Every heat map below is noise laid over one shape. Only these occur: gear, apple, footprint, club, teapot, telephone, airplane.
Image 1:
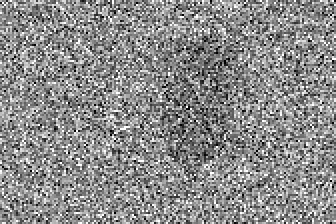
footprint
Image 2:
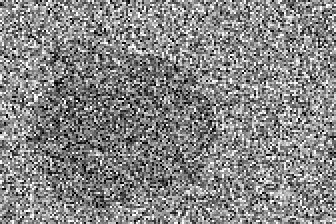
apple
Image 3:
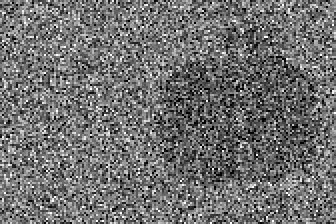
apple
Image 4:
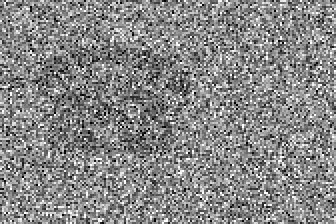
telephone
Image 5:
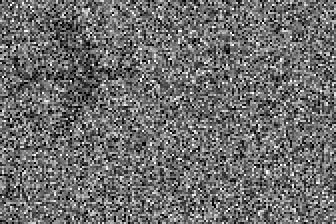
airplane
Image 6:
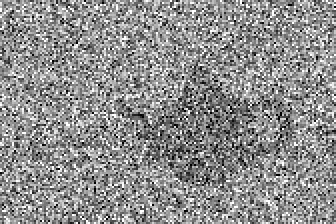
teapot
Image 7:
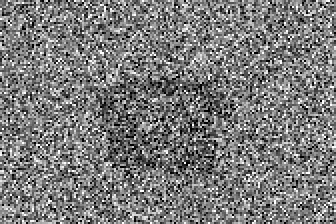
telephone
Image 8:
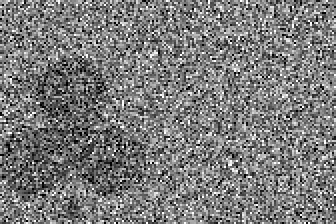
club
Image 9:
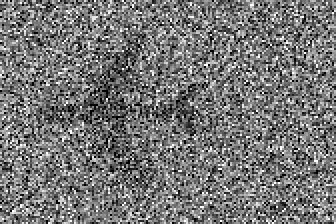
airplane
